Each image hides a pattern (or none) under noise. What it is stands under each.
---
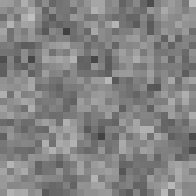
a checkerboard
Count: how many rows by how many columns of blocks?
5 by 5
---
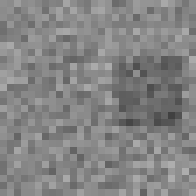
one block
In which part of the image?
middle right
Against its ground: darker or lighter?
darker
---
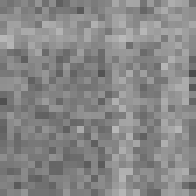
bands of rows crossing bands of columns
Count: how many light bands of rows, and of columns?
1 and 2
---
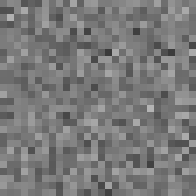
only noise
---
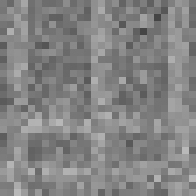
bands of rows crossing bands of columns
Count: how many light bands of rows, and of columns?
2 and 3
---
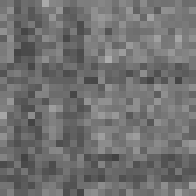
bands of rows crossing bands of columns
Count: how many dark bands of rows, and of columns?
2 and 2
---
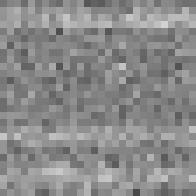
bands of rows
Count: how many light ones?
3
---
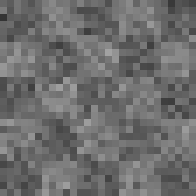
a checkerboard
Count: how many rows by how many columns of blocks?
5 by 5
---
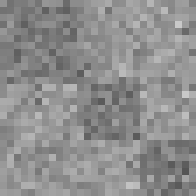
blocks along the diagonal
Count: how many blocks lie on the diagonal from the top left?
3
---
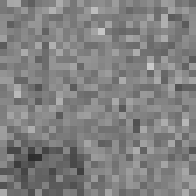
one block
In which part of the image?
bottom left
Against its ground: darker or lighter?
darker
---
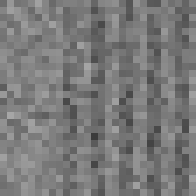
bands of columns
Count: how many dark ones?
5
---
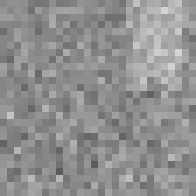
one block
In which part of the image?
top right
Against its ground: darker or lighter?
lighter
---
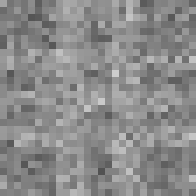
bands of rows crossing bands of columns
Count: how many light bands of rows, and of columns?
3 and 2
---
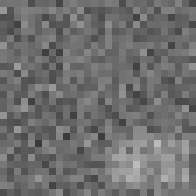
one block
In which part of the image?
bottom right
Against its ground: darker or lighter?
lighter
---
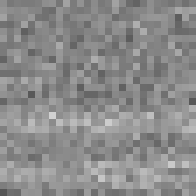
bands of rows
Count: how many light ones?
2
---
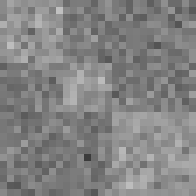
blocks along the diagonal
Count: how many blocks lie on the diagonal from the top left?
3
